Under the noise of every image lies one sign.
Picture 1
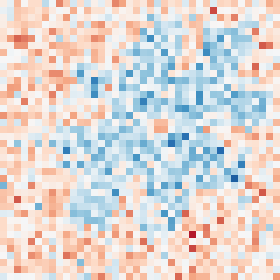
hash sign
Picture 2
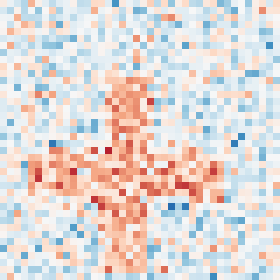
plus sign
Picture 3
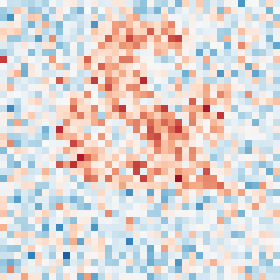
ampersand
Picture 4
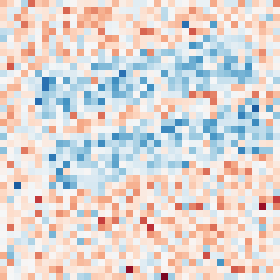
equals sign
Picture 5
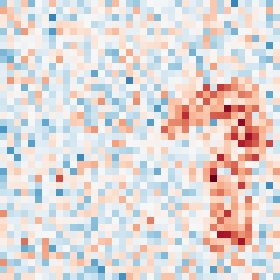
question mark
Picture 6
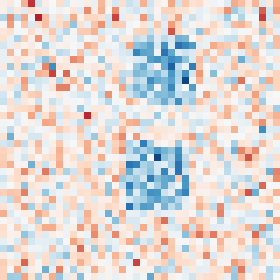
colon
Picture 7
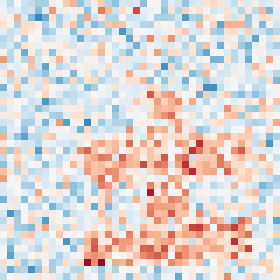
plus-minus sign
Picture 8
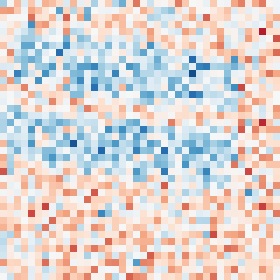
equals sign
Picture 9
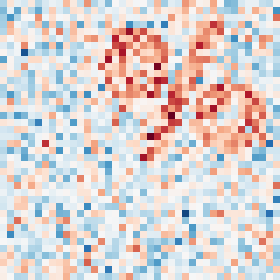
percent sign
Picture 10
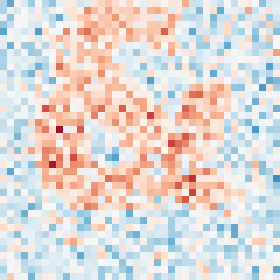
ampersand
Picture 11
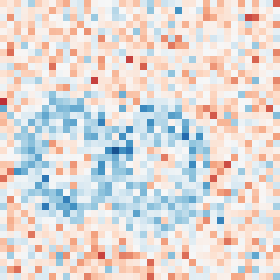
infinity sign
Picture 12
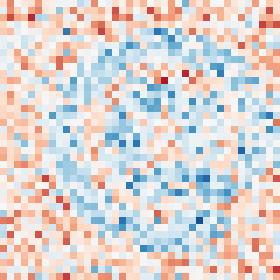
at sign
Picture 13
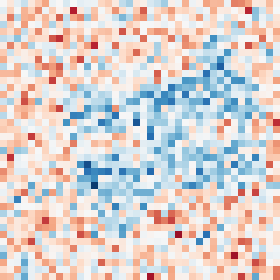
not-equal sign
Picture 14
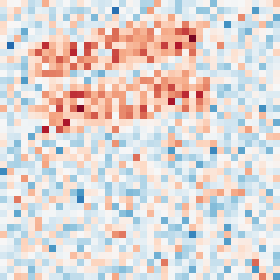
equals sign
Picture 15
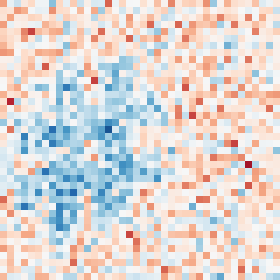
hash sign
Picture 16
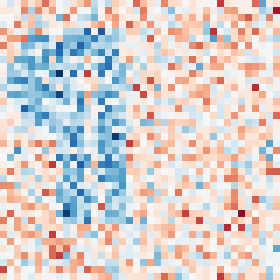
pilcrow
